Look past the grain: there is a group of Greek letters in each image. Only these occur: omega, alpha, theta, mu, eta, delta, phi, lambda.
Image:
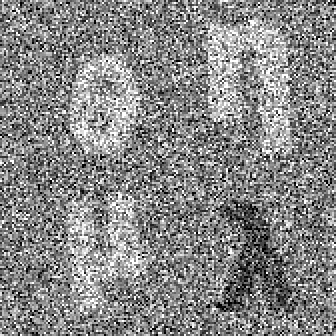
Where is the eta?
top right
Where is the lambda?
bottom right
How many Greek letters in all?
4
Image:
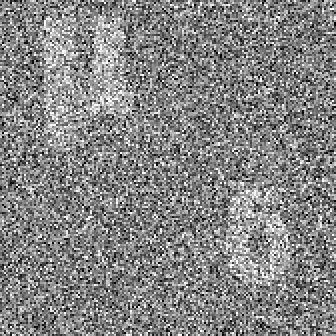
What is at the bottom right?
delta
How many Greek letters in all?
2
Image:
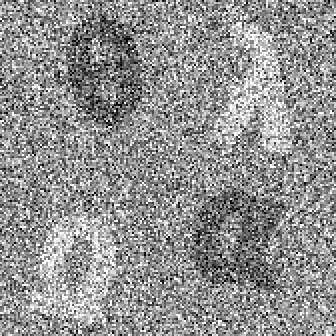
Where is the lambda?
top right
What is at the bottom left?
omega
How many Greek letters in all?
4
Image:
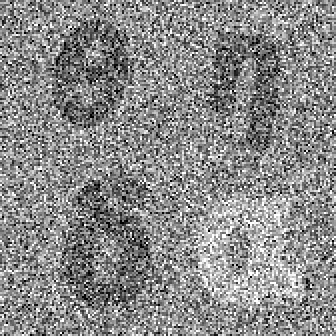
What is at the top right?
eta
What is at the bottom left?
delta
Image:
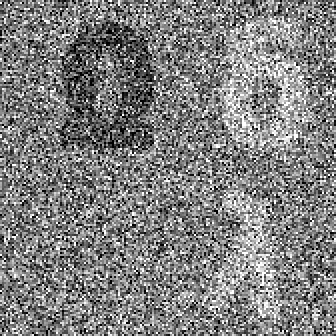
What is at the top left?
omega
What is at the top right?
delta
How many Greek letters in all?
3
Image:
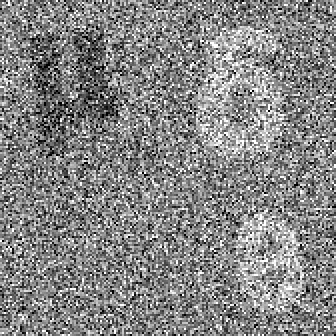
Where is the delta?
top right
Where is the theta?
bottom right
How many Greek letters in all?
3
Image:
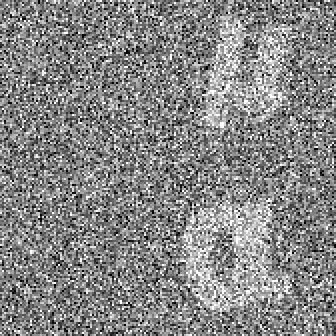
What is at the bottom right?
alpha
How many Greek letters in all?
2
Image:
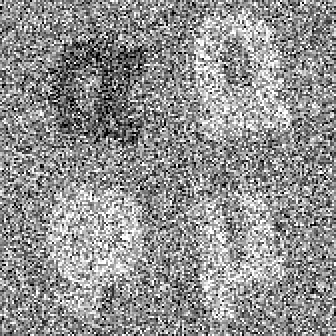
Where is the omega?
top right
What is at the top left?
alpha
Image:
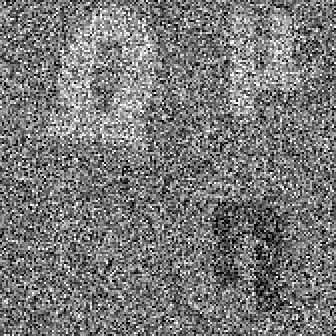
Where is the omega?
top left
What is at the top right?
mu
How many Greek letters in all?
3
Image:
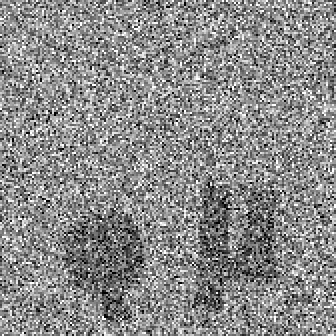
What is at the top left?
nothing
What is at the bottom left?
phi
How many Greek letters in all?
2
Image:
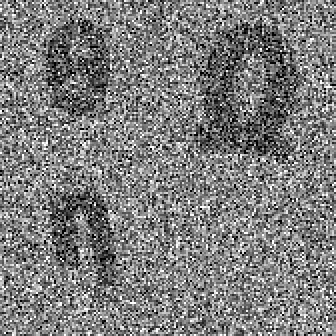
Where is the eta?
bottom left
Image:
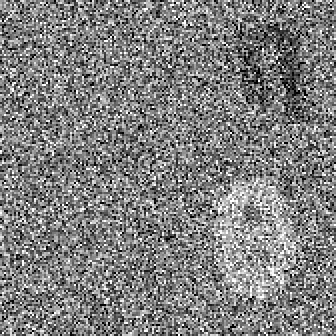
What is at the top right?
eta
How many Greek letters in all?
2
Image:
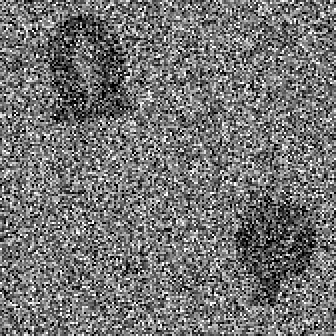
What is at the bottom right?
phi
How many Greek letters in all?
2
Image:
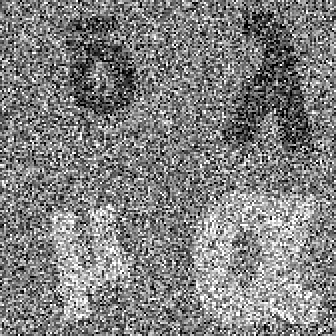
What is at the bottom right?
alpha
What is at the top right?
lambda
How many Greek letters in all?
4
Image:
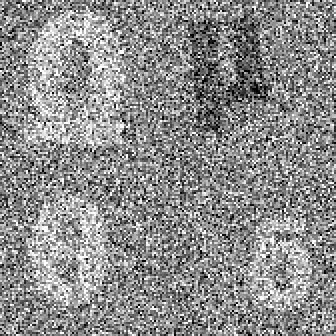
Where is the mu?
top right
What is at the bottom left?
theta
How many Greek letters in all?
4
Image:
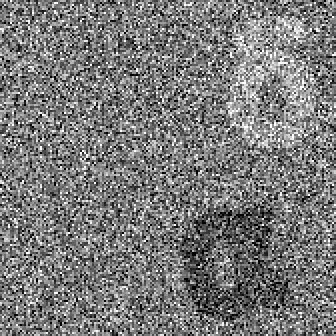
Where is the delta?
top right
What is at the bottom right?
alpha
